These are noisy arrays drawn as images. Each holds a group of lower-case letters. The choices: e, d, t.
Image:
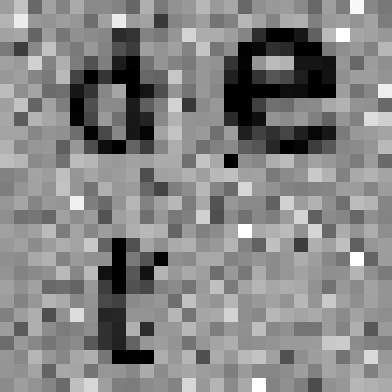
top left: dark d; top right: dark e; bottom left: dark t
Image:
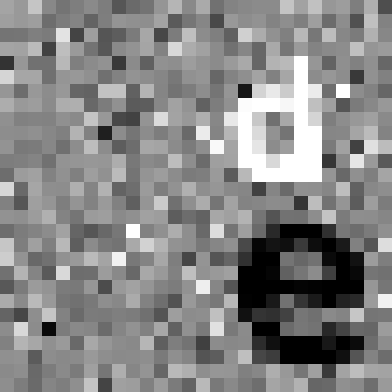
top right: light d; bottom right: dark e
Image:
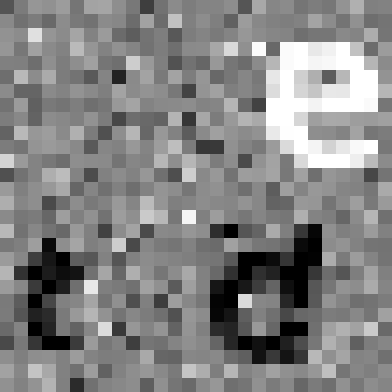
top right: light e; bottom left: dark t; bottom right: dark d
